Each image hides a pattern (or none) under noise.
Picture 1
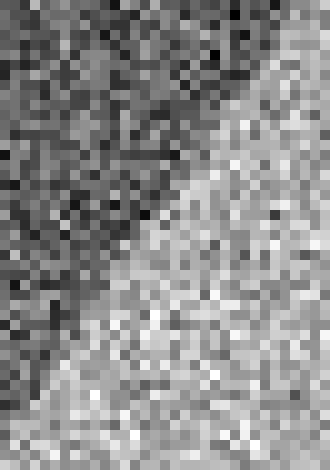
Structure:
a sharp edge
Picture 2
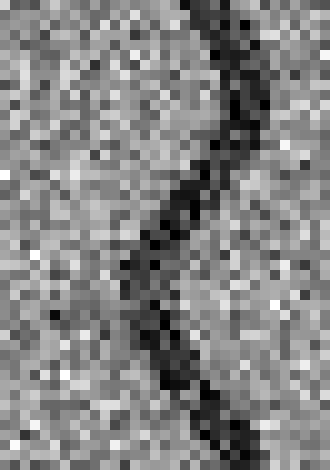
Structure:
a wavy band
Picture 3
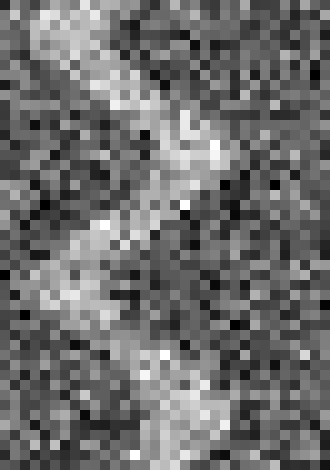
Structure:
a wavy band
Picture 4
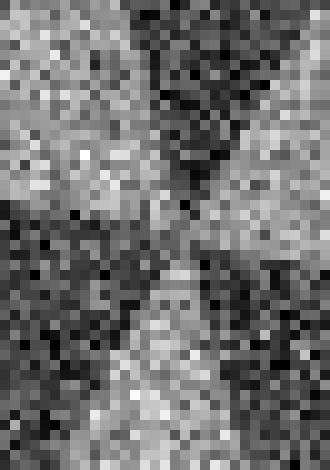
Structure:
spokes from one point
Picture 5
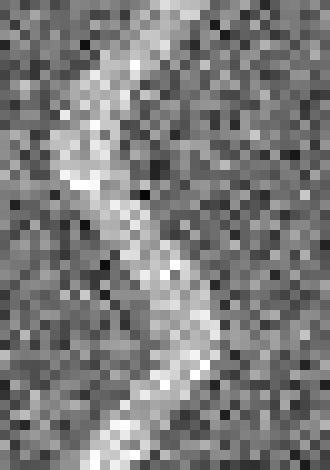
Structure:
a wavy band
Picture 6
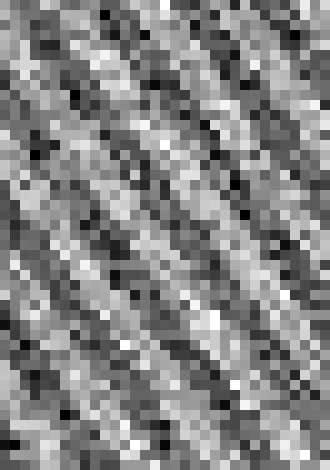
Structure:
diagonal stripes
